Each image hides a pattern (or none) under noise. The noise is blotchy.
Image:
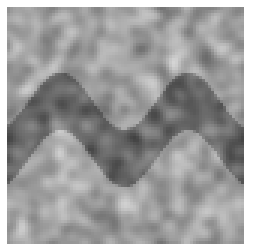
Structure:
a wavy band
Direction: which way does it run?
left to right
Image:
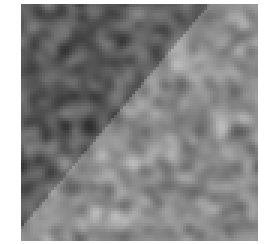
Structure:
a sharp edge
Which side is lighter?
bottom right
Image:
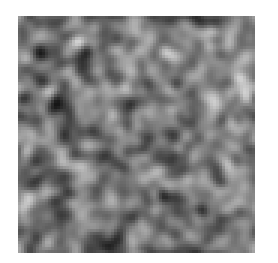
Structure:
only noise
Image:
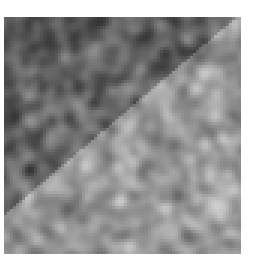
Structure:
a sharp edge
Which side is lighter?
bottom right
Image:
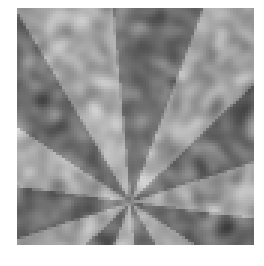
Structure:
spokes from one point
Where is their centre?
bottom middle
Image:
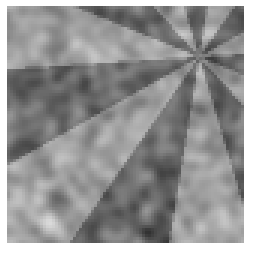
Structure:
spokes from one point
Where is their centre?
top right
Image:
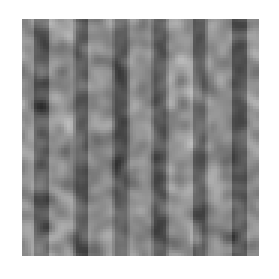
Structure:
vertical stripes
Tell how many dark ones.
6
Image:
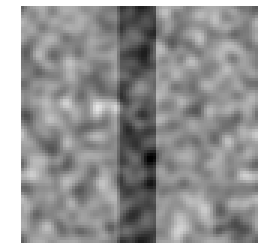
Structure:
one vertical stripe
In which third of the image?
middle
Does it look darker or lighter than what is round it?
darker
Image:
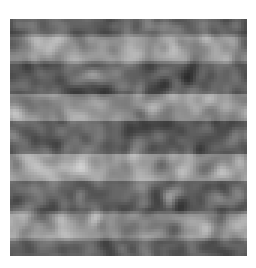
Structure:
horizontal stripes
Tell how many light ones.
4
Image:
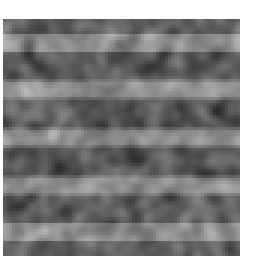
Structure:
horizontal stripes
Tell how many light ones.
5
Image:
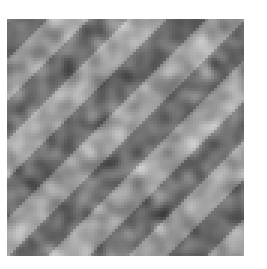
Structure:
diagonal stripes
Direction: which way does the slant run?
bottom left to top right
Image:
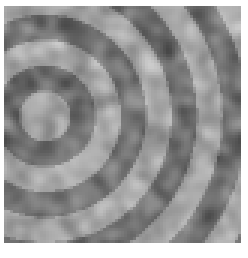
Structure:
rings round one point
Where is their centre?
middle left
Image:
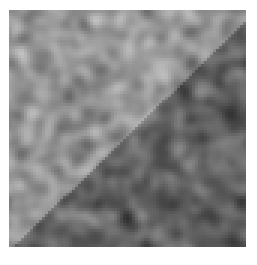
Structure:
a sharp edge
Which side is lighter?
top left
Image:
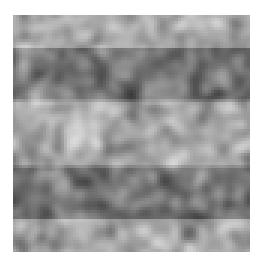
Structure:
horizontal stripes
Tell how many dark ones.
2
